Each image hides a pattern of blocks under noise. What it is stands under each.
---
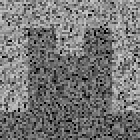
left and right mirror each other
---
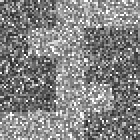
the same after a half turn
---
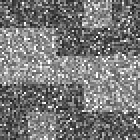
the same after a half turn
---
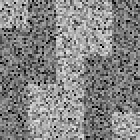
the same after a half turn
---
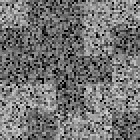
mirrored about the diagonal from the top left
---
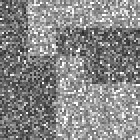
no symmetry
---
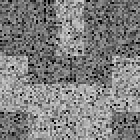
left and right mirror each other
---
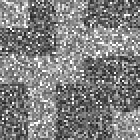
mirrored about the diagonal from the top left
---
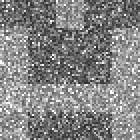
left and right mirror each other
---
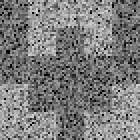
left and right mirror each other
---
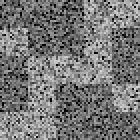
the same after a half turn
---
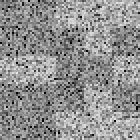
top and bottom mirror each other
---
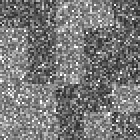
no symmetry
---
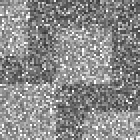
mirrored about the diagonal from the bottom left
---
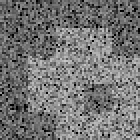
mirrored about the diagonal from the top left
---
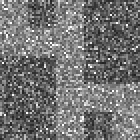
the same after a half turn
